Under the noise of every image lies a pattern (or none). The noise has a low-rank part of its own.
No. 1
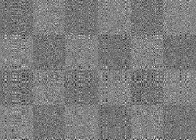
a checkerboard
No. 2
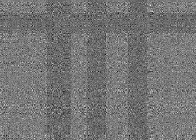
bands of rows crossing bands of columns
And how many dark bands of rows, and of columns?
1 and 3
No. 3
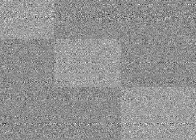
blocks along the diagonal
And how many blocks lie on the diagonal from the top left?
3
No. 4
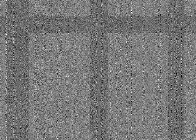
bands of rows crossing bands of columns
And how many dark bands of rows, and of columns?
1 and 3
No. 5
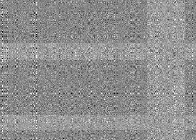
bands of rows crossing bands of columns
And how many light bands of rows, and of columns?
2 and 1
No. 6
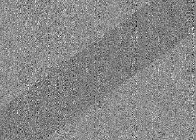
a diagonal band
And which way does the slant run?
bottom left to top right
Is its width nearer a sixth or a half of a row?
a half
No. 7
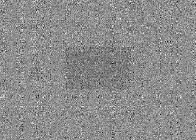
one block
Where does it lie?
centre
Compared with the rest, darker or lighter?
darker
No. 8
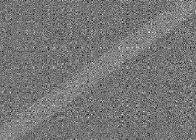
a diagonal band
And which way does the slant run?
bottom left to top right
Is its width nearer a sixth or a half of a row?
a sixth
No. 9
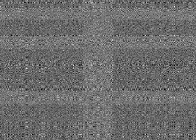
bands of rows crossing bands of columns
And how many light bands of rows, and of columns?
3 and 1
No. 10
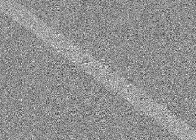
a diagonal band
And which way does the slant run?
top left to bottom right
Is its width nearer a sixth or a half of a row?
a sixth
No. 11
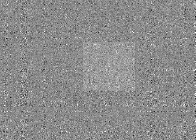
one block
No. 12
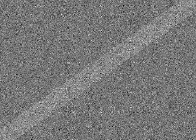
a diagonal band
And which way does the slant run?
bottom left to top right
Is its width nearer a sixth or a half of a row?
a sixth
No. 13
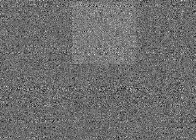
one block
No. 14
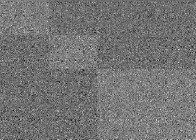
blocks along the diagonal
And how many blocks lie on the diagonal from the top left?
3
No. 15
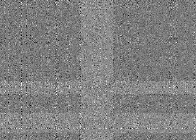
bands of rows crossing bands of columns
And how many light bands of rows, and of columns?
2 and 1
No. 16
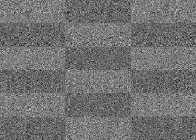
a checkerboard
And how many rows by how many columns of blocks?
6 by 3
